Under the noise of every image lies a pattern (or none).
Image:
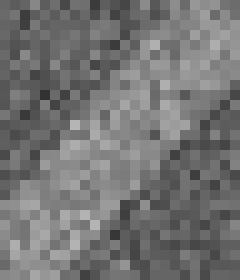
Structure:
a diagonal band
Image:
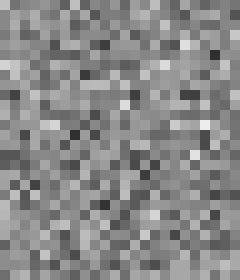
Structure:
only noise
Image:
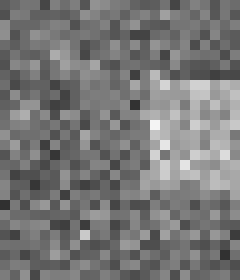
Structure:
one block
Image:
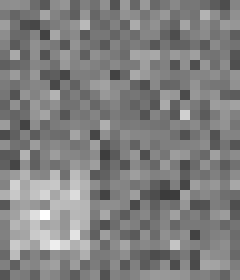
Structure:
one block
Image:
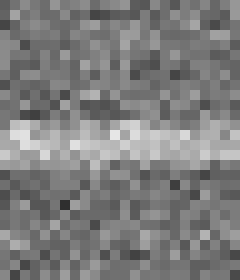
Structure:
one band of rows
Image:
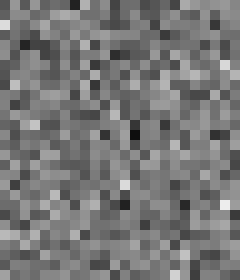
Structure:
only noise
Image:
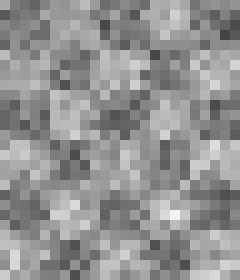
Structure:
a checkerboard
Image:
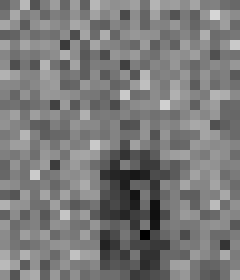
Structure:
one block
